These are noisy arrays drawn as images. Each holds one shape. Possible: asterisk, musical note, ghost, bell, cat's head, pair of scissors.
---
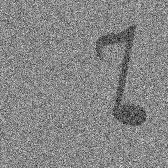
musical note
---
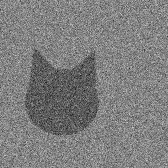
cat's head
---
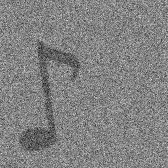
musical note
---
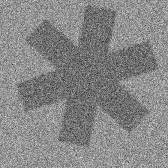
asterisk
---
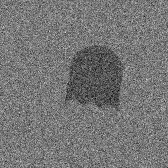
ghost
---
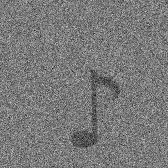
musical note
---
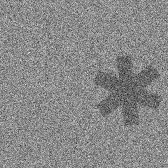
asterisk
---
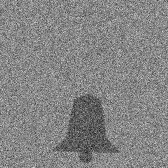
bell
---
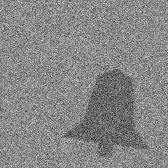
bell
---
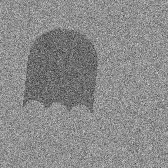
ghost
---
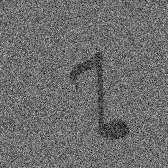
musical note
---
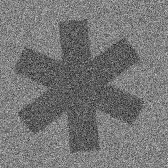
asterisk
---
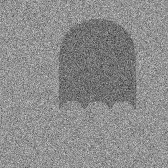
ghost
